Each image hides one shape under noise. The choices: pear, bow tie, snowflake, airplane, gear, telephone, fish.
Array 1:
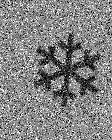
snowflake
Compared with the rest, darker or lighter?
darker
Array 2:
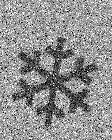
snowflake
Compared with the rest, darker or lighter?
darker
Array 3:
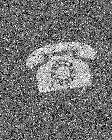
telephone
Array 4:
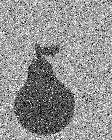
pear
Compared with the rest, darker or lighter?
darker
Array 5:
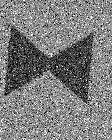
bow tie
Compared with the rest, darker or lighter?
darker
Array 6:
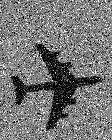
airplane
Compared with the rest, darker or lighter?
darker
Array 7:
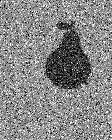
pear
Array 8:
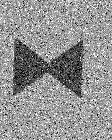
bow tie
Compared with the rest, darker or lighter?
darker
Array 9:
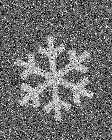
snowflake
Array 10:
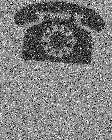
telephone
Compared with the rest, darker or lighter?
darker
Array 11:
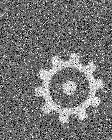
gear
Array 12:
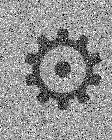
gear
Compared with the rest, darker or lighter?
darker
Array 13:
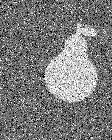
pear
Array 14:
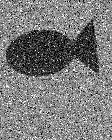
fish
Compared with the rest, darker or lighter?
darker
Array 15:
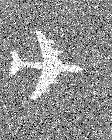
airplane
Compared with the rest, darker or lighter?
lighter
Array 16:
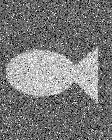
fish
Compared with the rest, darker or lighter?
lighter
